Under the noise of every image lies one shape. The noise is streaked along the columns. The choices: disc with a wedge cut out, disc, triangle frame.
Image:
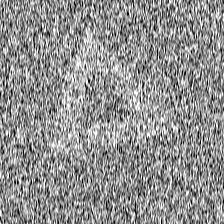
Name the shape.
triangle frame
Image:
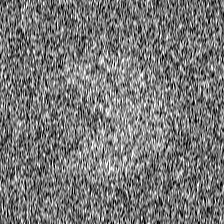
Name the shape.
disc with a wedge cut out
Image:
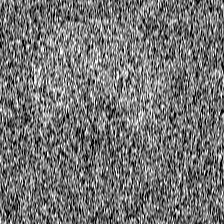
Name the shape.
disc with a wedge cut out
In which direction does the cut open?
down
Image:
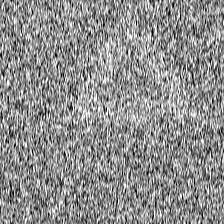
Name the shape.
triangle frame
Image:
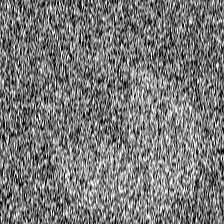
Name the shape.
disc with a wedge cut out
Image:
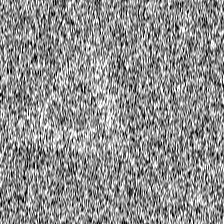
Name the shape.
triangle frame
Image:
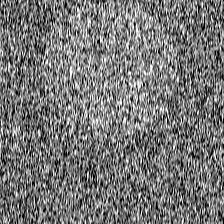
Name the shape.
disc
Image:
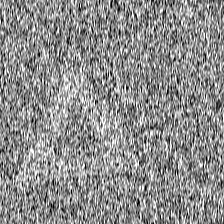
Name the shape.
triangle frame
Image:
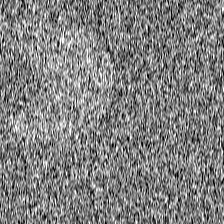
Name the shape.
disc with a wedge cut out
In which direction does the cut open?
left
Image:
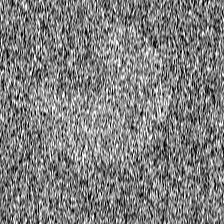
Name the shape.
disc with a wedge cut out
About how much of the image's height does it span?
two thirds
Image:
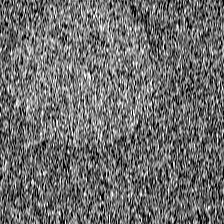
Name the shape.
disc
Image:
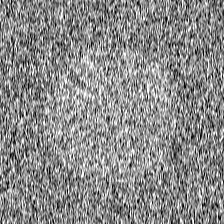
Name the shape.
disc
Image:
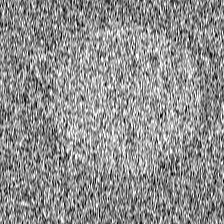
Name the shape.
disc
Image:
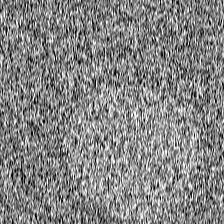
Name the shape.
disc
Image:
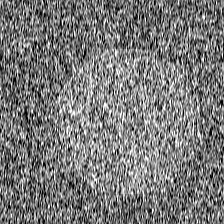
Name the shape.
disc
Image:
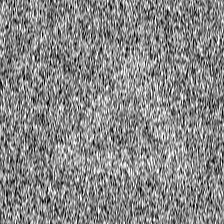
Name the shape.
triangle frame
